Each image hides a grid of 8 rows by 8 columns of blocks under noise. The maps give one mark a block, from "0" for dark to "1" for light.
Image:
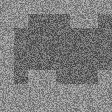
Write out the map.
1 1 1 1 1 1 1 1
1 1 0 0 0 1 1 0
1 0 0 0 0 0 0 0
1 0 0 0 0 0 0 0
1 0 0 0 0 0 0 0
1 0 1 1 0 0 0 1
1 1 1 1 1 1 1 1
1 1 1 1 1 1 1 1
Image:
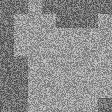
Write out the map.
0 0 1 0 0 0 0 0
0 1 1 1 0 0 0 1
0 1 1 1 1 1 1 1
0 1 1 1 1 1 1 1
0 0 1 1 1 1 1 1
0 0 1 1 1 1 1 1
0 0 1 1 1 1 1 1
0 0 1 1 1 1 1 0
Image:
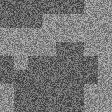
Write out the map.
0 0 0 0 0 0 1 1
0 0 0 1 1 1 1 1
1 1 1 1 1 1 1 1
1 1 1 1 0 0 1 1
0 1 0 0 0 0 0 1
0 0 0 0 0 0 0 1
1 0 0 0 0 0 1 1
1 0 0 0 0 0 1 1
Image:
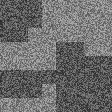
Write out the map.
0 0 0 1 1 1 1 1
0 0 0 1 1 1 1 1
0 0 1 1 1 1 1 1
1 1 1 1 0 0 1 1
1 1 1 1 0 0 0 0
0 0 0 0 0 0 0 0
0 0 0 1 0 0 0 0
1 1 1 1 0 0 0 0
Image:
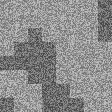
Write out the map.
1 1 1 1 1 1 1 0
1 1 1 1 1 1 1 0
1 1 0 1 1 1 1 0
1 0 0 0 1 1 1 1
0 0 0 0 1 1 1 1
1 1 0 0 1 1 1 1
1 1 1 0 0 1 1 1
0 1 1 0 0 0 1 1
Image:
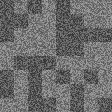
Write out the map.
0 1 0 1 0 1 1 1
0 0 1 1 0 0 1 1
0 1 1 1 0 0 0 0
1 1 1 1 0 0 1 1
1 0 0 0 1 1 1 1
0 1 0 1 0 1 0 1
0 1 0 1 1 0 1 1
1 1 0 0 1 0 1 0
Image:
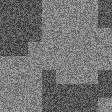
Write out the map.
0 0 0 1 1 1 1 0
0 0 0 1 1 1 1 0
0 0 0 1 1 1 1 1
0 0 1 1 1 1 1 1
1 1 1 1 1 1 1 1
1 1 1 0 1 1 1 0
1 1 1 0 0 0 0 0
1 1 1 0 0 0 0 1
